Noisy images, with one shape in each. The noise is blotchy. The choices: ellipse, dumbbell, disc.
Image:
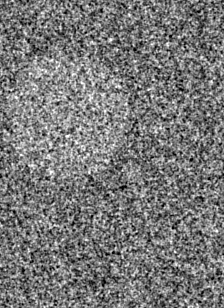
disc
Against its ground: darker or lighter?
lighter
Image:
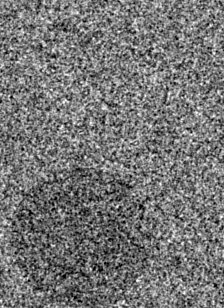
disc
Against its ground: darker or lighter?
darker
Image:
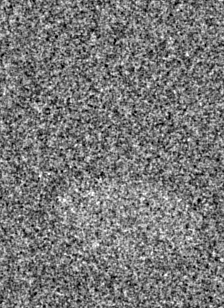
ellipse
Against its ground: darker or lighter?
lighter
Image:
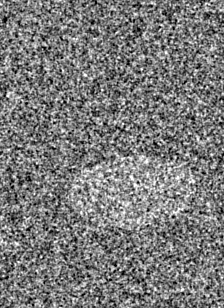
ellipse
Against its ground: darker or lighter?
lighter
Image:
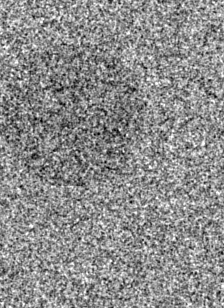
disc
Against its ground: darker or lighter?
darker
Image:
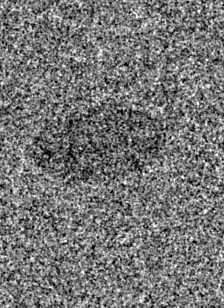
ellipse
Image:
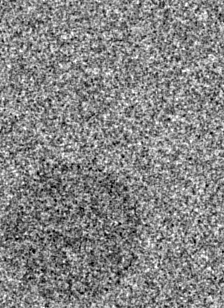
disc
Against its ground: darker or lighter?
darker
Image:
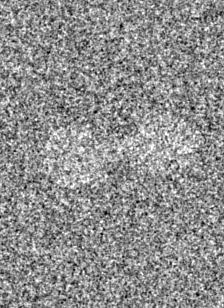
dumbbell
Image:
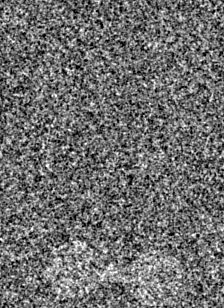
dumbbell
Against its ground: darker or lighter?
lighter
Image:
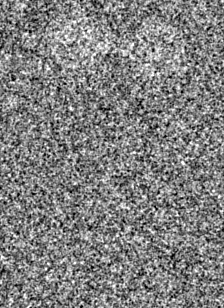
dumbbell
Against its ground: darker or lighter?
lighter
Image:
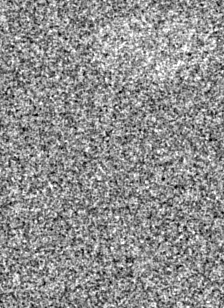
ellipse
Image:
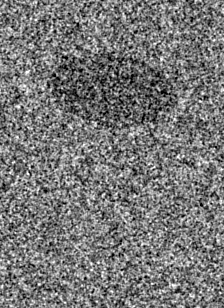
ellipse
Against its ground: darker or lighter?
darker
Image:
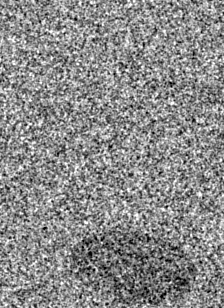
ellipse
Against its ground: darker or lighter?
darker
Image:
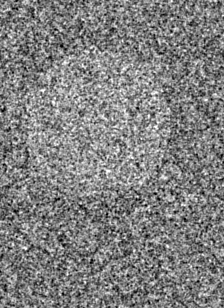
disc
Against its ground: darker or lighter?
lighter
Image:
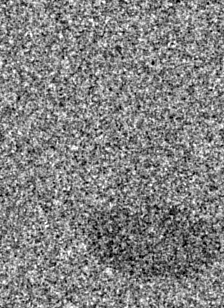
ellipse
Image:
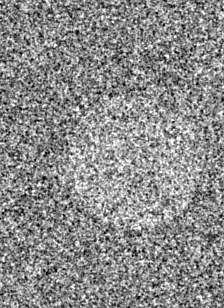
disc
